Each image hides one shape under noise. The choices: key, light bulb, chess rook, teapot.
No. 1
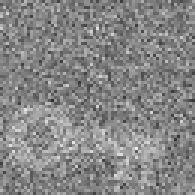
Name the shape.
key
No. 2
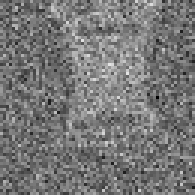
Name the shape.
chess rook
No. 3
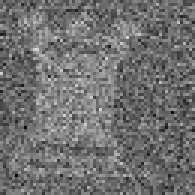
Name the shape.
chess rook
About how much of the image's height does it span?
nearly all
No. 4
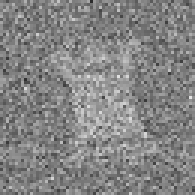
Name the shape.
chess rook
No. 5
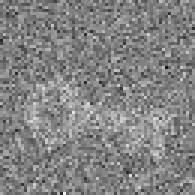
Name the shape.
key
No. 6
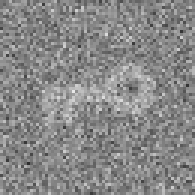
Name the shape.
key
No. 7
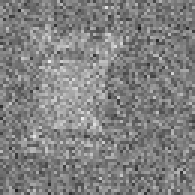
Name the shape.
chess rook
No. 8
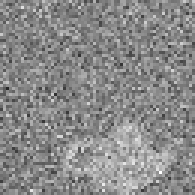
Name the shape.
teapot
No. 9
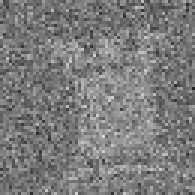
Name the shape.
chess rook
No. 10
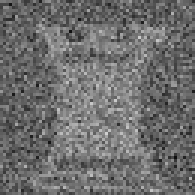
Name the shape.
chess rook
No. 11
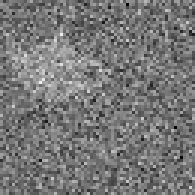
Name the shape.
teapot
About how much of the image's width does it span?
half
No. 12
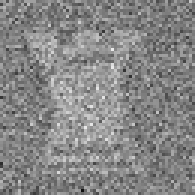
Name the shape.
chess rook
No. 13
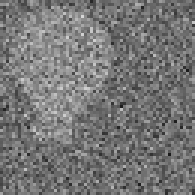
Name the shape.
light bulb
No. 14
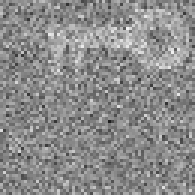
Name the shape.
key
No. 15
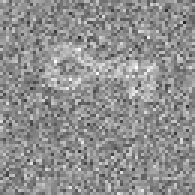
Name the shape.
key
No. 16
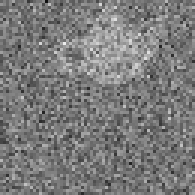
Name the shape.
teapot
